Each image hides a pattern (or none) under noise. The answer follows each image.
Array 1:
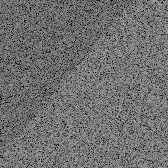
a sharp edge
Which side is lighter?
bottom right
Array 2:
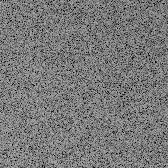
a smooth slope
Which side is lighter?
bottom left
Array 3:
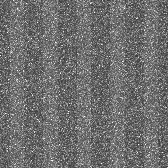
vertical stripes
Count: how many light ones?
5
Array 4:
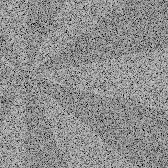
spokes from one point
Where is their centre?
middle left
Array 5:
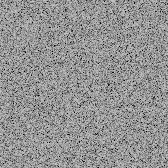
only noise
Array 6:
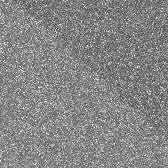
a sharp edge
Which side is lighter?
bottom left
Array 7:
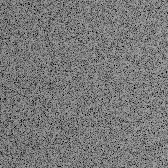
a smooth slope
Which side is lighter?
right
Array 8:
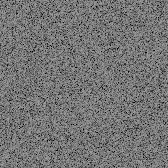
only noise
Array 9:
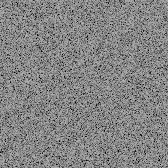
only noise
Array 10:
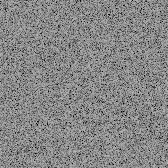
only noise
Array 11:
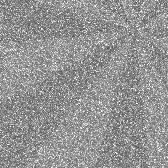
spokes from one point
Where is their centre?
top right
